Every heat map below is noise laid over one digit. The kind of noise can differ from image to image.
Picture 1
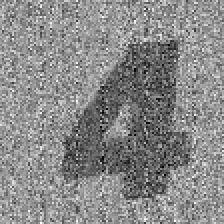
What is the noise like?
columns of uneven size
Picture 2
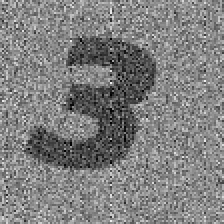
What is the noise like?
columns of uneven size
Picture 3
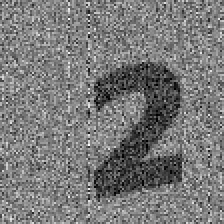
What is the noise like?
columns of uneven size
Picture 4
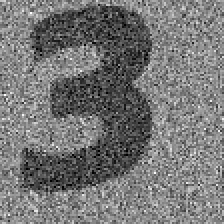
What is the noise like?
low rank plus noise
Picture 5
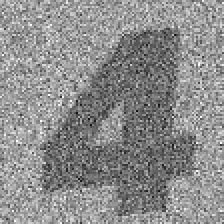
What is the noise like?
low rank plus noise
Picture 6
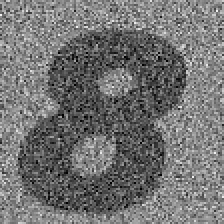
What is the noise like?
low rank plus noise
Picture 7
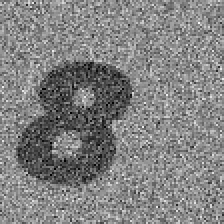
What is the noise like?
independent entries
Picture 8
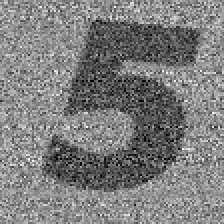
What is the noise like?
rows of uneven size
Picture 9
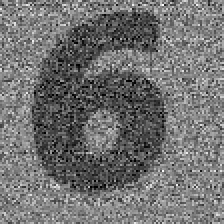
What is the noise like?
rows of uneven size
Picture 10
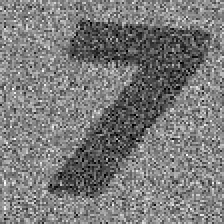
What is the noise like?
low rank plus noise
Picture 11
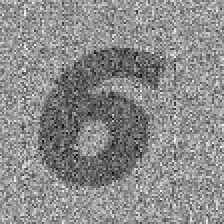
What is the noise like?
columns of uneven size
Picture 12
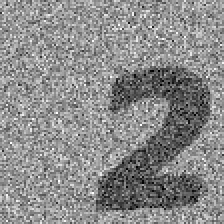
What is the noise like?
independent entries
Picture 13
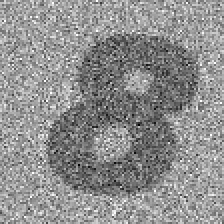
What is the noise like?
low rank plus noise
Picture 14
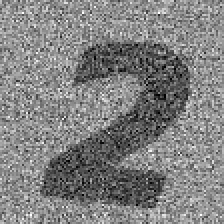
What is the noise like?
low rank plus noise
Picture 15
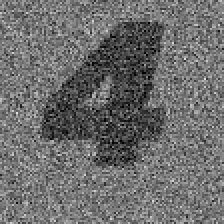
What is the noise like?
low rank plus noise
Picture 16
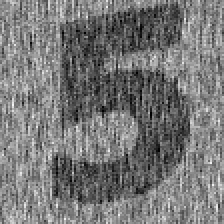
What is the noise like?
streaked along the columns
